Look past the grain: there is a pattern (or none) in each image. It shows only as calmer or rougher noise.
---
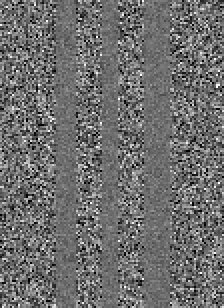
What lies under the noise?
bands of columns
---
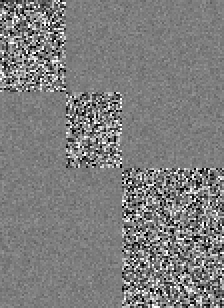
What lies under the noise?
blocks along the diagonal
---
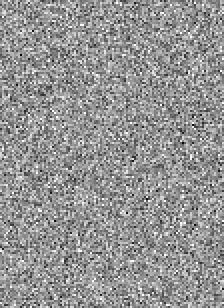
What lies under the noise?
only noise
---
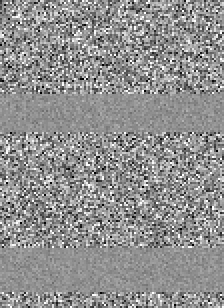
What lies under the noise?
bands of rows
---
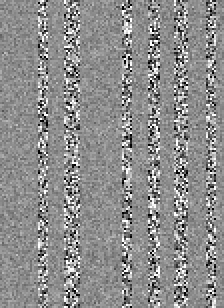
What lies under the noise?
bands of columns
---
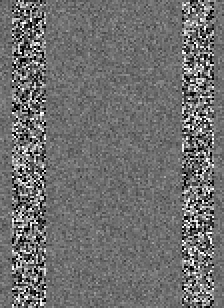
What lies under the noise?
bands of columns
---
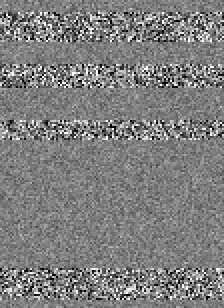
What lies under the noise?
bands of rows
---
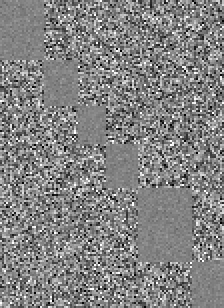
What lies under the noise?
blocks along the diagonal
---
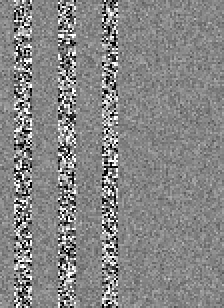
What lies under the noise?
bands of columns
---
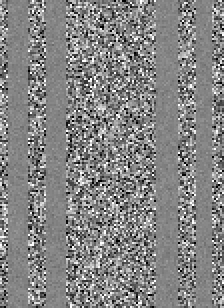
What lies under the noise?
bands of columns
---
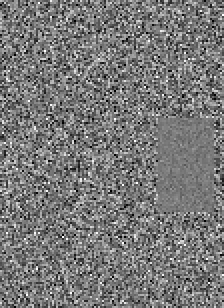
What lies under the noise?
one block
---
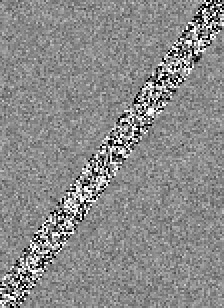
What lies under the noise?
a diagonal band
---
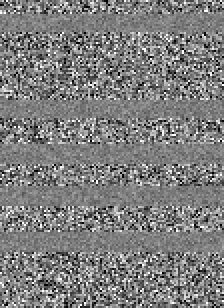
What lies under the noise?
bands of rows
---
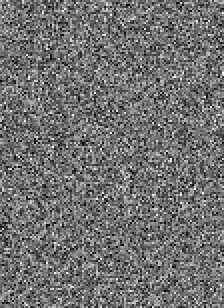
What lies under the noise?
only noise
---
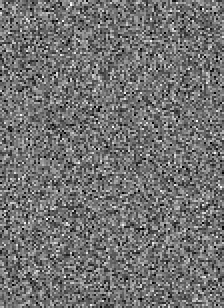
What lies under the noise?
only noise
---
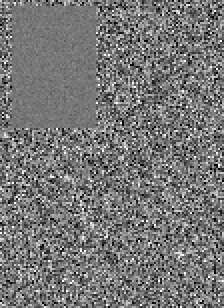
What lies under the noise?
one block
